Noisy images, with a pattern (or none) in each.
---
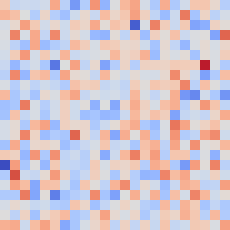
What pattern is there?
only noise
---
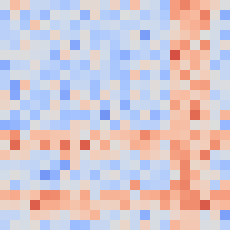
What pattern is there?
bands of rows crossing bands of columns
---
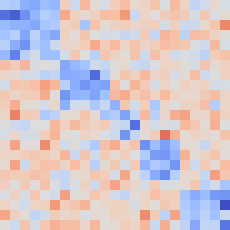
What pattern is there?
blocks along the diagonal
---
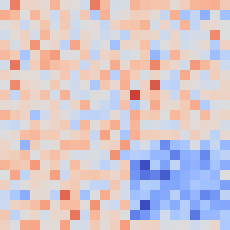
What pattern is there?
one block
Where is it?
bottom right
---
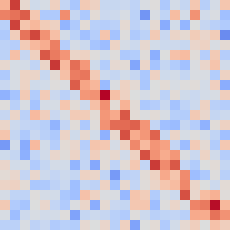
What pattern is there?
a diagonal band
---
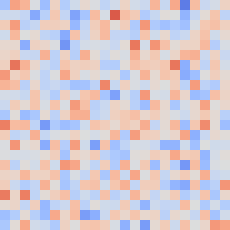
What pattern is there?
only noise
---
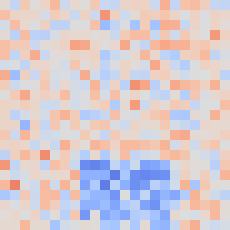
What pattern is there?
one block
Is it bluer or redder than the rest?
bluer
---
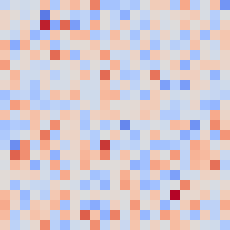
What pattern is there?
only noise
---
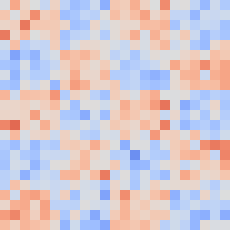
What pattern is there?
a checkerboard
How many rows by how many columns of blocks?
5 by 4
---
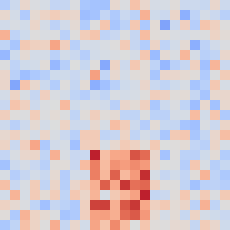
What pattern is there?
one block
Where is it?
bottom middle
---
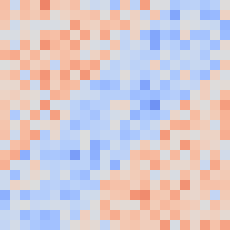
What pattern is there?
a diagonal band
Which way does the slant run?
bottom left to top right
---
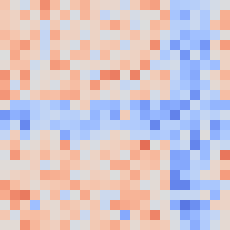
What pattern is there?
bands of rows crossing bands of columns
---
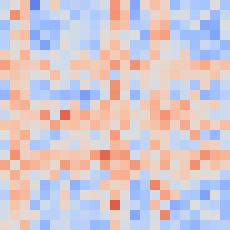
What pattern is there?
bands of rows crossing bands of columns
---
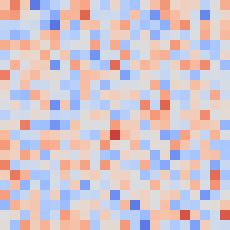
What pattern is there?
only noise
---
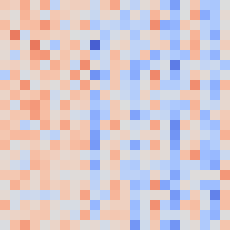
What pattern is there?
bands of columns
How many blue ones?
4
